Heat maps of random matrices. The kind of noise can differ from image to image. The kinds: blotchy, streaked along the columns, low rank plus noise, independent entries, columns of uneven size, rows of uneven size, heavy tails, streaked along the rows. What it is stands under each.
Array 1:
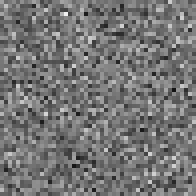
independent entries
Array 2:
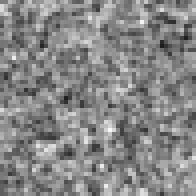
blotchy
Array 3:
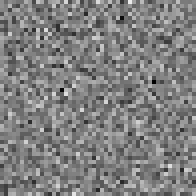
independent entries
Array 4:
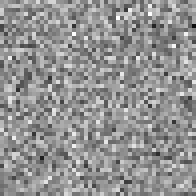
independent entries
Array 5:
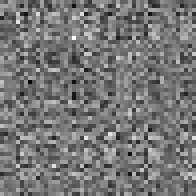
low rank plus noise
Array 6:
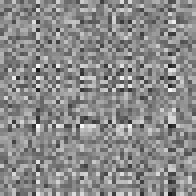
low rank plus noise
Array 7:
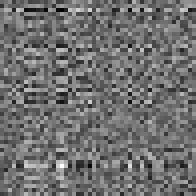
low rank plus noise
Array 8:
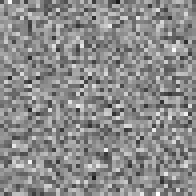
low rank plus noise
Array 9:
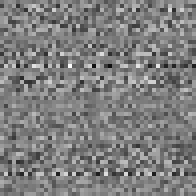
rows of uneven size
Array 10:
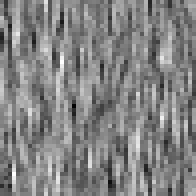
streaked along the columns
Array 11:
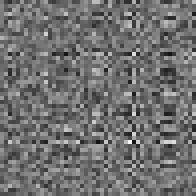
low rank plus noise
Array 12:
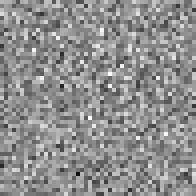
independent entries
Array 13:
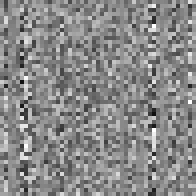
columns of uneven size
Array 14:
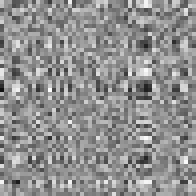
low rank plus noise
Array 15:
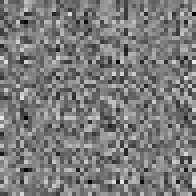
low rank plus noise
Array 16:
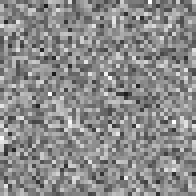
independent entries
